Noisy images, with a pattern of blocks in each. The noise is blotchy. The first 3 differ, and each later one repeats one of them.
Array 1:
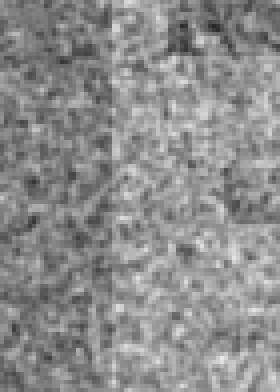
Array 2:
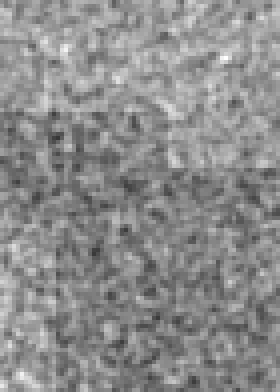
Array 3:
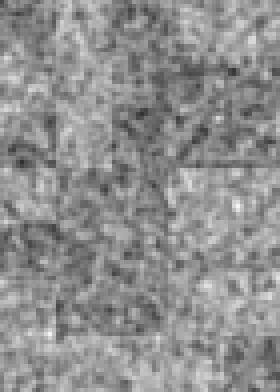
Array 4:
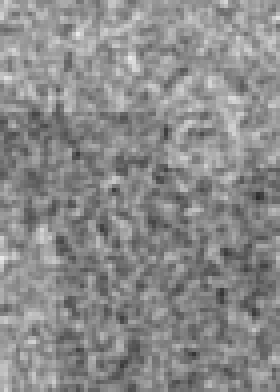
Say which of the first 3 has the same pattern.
2
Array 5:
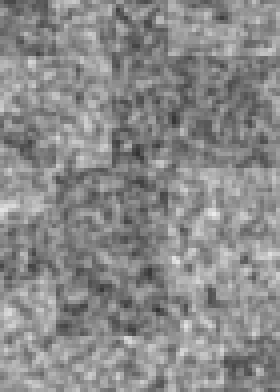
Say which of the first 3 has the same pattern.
3
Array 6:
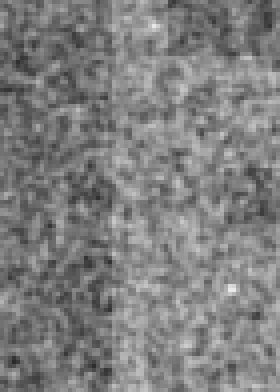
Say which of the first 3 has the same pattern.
1
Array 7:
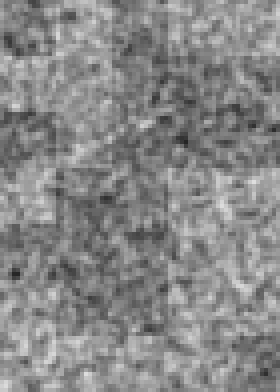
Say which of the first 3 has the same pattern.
3
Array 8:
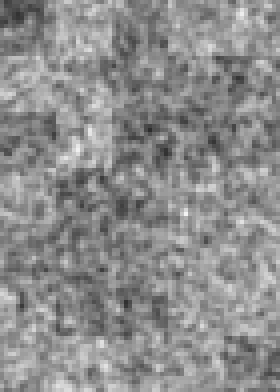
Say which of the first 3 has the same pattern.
3
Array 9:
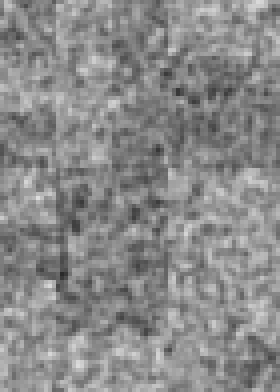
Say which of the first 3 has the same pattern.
3
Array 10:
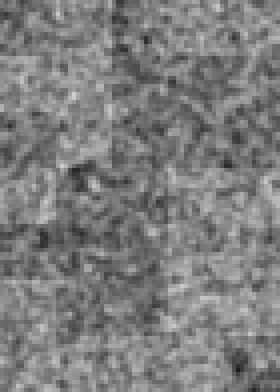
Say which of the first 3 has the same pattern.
3
